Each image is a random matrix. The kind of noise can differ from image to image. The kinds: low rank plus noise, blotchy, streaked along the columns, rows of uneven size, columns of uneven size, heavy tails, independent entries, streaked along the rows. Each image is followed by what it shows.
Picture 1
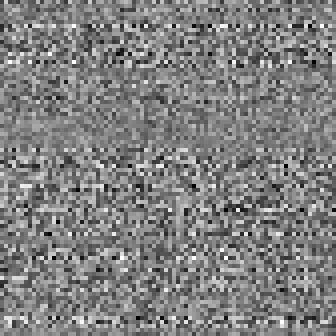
rows of uneven size
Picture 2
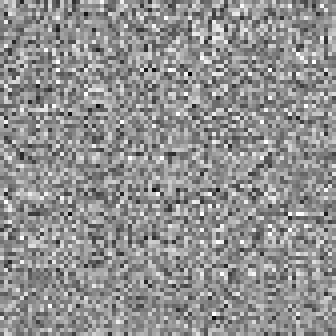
low rank plus noise
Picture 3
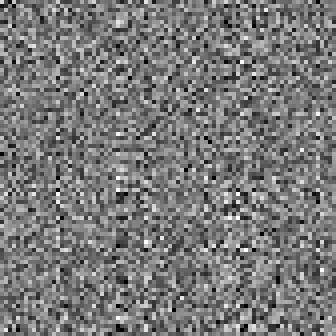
low rank plus noise
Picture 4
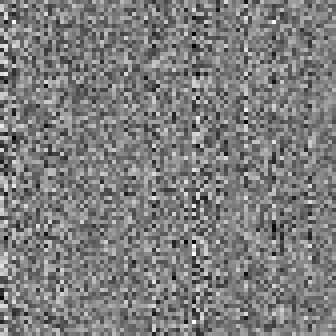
columns of uneven size
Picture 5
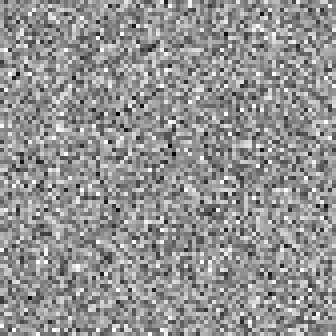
independent entries
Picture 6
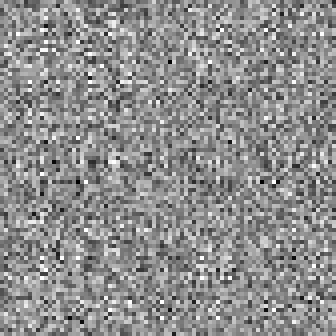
low rank plus noise
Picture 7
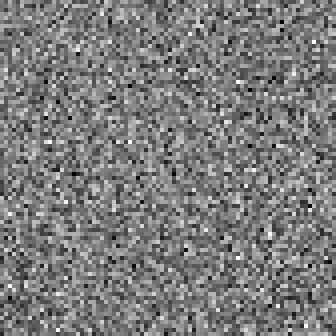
independent entries
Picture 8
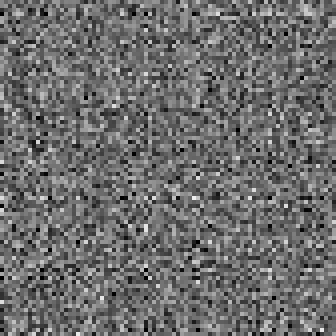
low rank plus noise
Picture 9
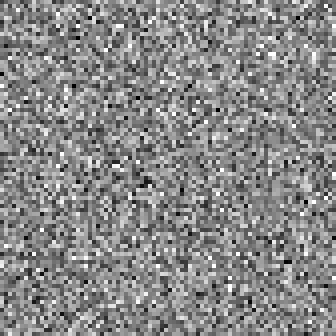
independent entries
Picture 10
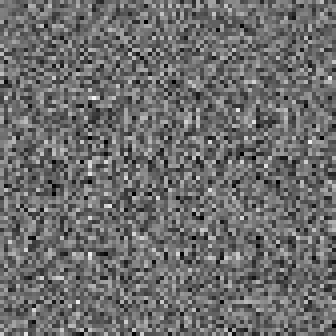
low rank plus noise
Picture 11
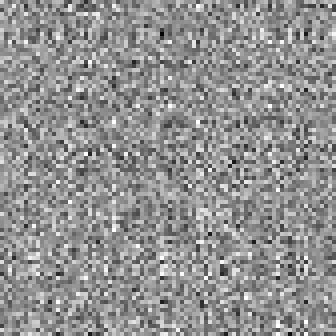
low rank plus noise
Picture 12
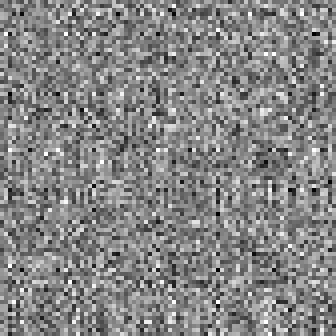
low rank plus noise
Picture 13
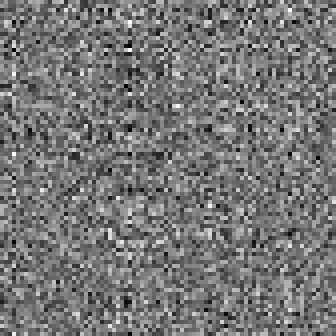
low rank plus noise
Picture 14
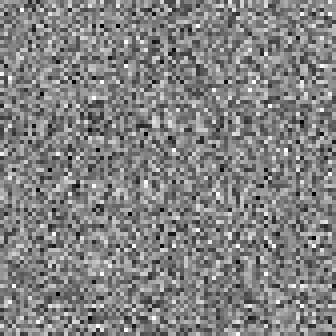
low rank plus noise
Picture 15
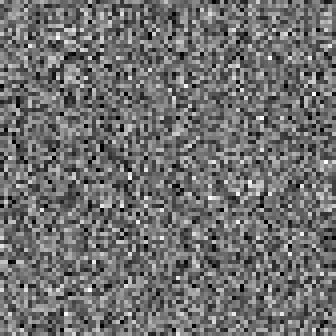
low rank plus noise
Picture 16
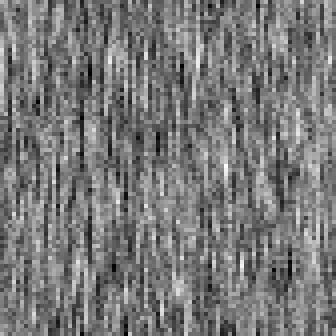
streaked along the columns
